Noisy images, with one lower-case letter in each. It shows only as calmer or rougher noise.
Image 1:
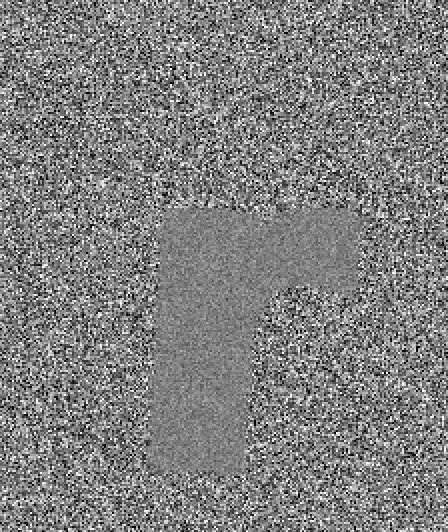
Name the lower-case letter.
r
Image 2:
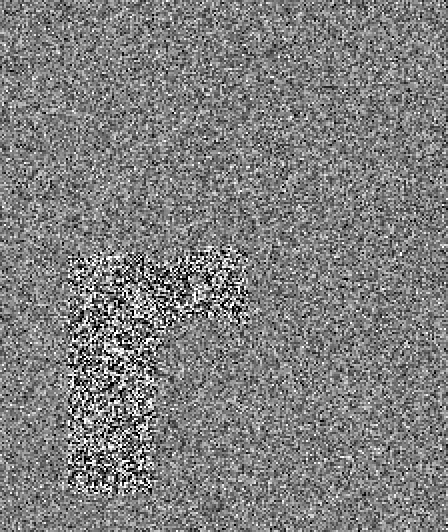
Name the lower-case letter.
r
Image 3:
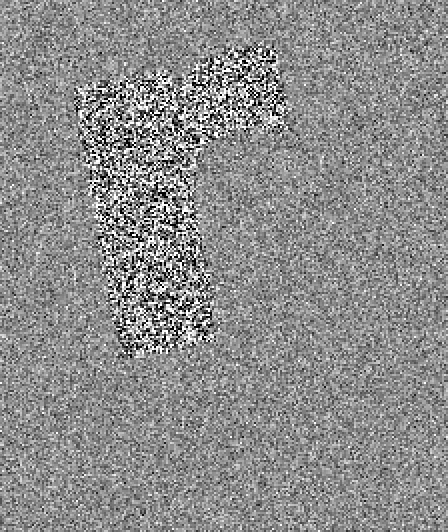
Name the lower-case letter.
r
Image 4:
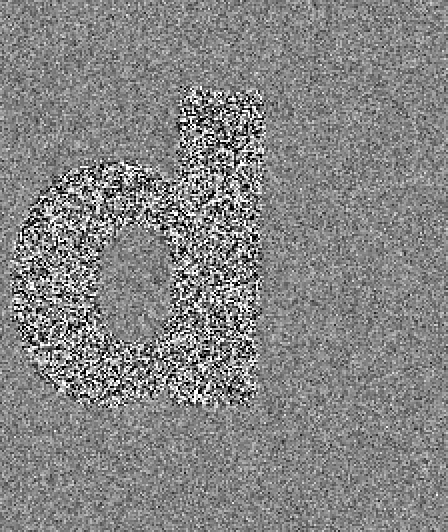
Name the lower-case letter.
d
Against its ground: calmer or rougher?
rougher
